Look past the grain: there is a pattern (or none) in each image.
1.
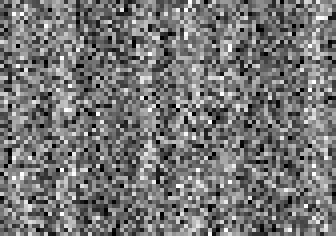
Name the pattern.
bands of columns
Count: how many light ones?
6
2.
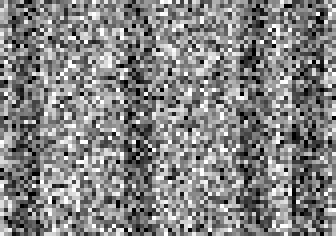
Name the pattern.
bands of columns
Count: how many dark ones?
4
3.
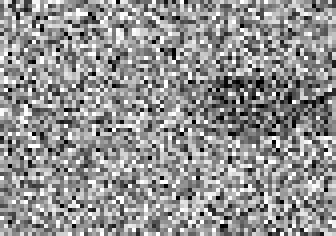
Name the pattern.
one block
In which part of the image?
middle right
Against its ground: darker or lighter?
darker
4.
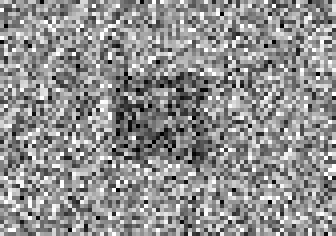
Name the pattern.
one block
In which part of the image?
centre
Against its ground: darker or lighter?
darker
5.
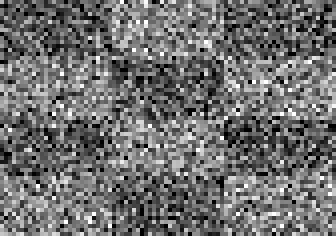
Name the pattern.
a checkerboard
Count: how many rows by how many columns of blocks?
4 by 3
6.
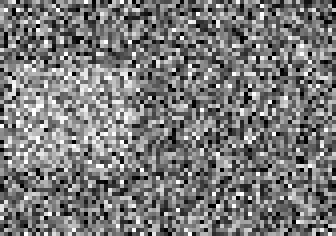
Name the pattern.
one block
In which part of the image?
middle left
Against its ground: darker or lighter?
lighter
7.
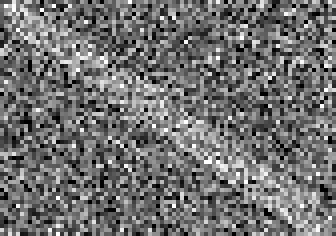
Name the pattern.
a diagonal band
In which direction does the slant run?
top left to bottom right
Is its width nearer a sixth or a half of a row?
a sixth
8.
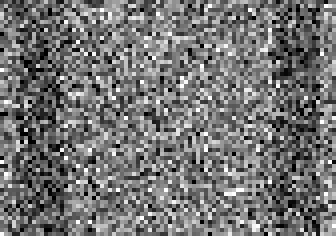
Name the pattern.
bands of columns
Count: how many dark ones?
2
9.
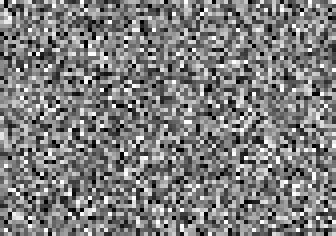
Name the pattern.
only noise
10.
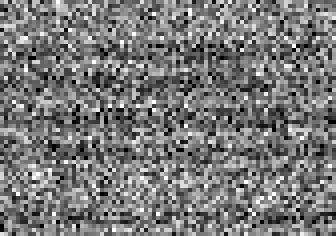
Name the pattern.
bands of rows
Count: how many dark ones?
5
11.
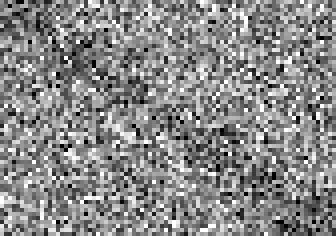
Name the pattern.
blocks along the diagonal
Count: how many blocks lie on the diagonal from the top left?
7
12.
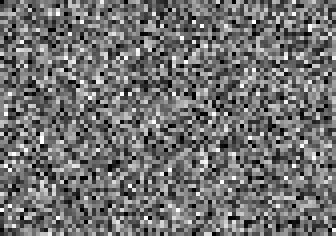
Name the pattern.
only noise
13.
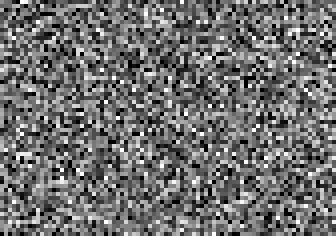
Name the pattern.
only noise
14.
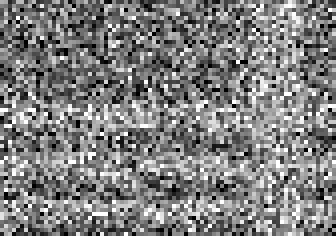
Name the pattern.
bands of rows crossing bands of columns
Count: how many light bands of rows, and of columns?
3 and 1
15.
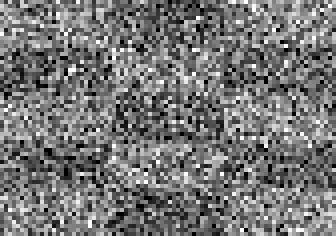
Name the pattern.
a checkerboard
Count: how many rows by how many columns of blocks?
5 by 3
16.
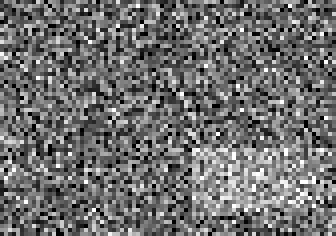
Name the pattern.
one block
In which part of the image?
bottom right
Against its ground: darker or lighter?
lighter
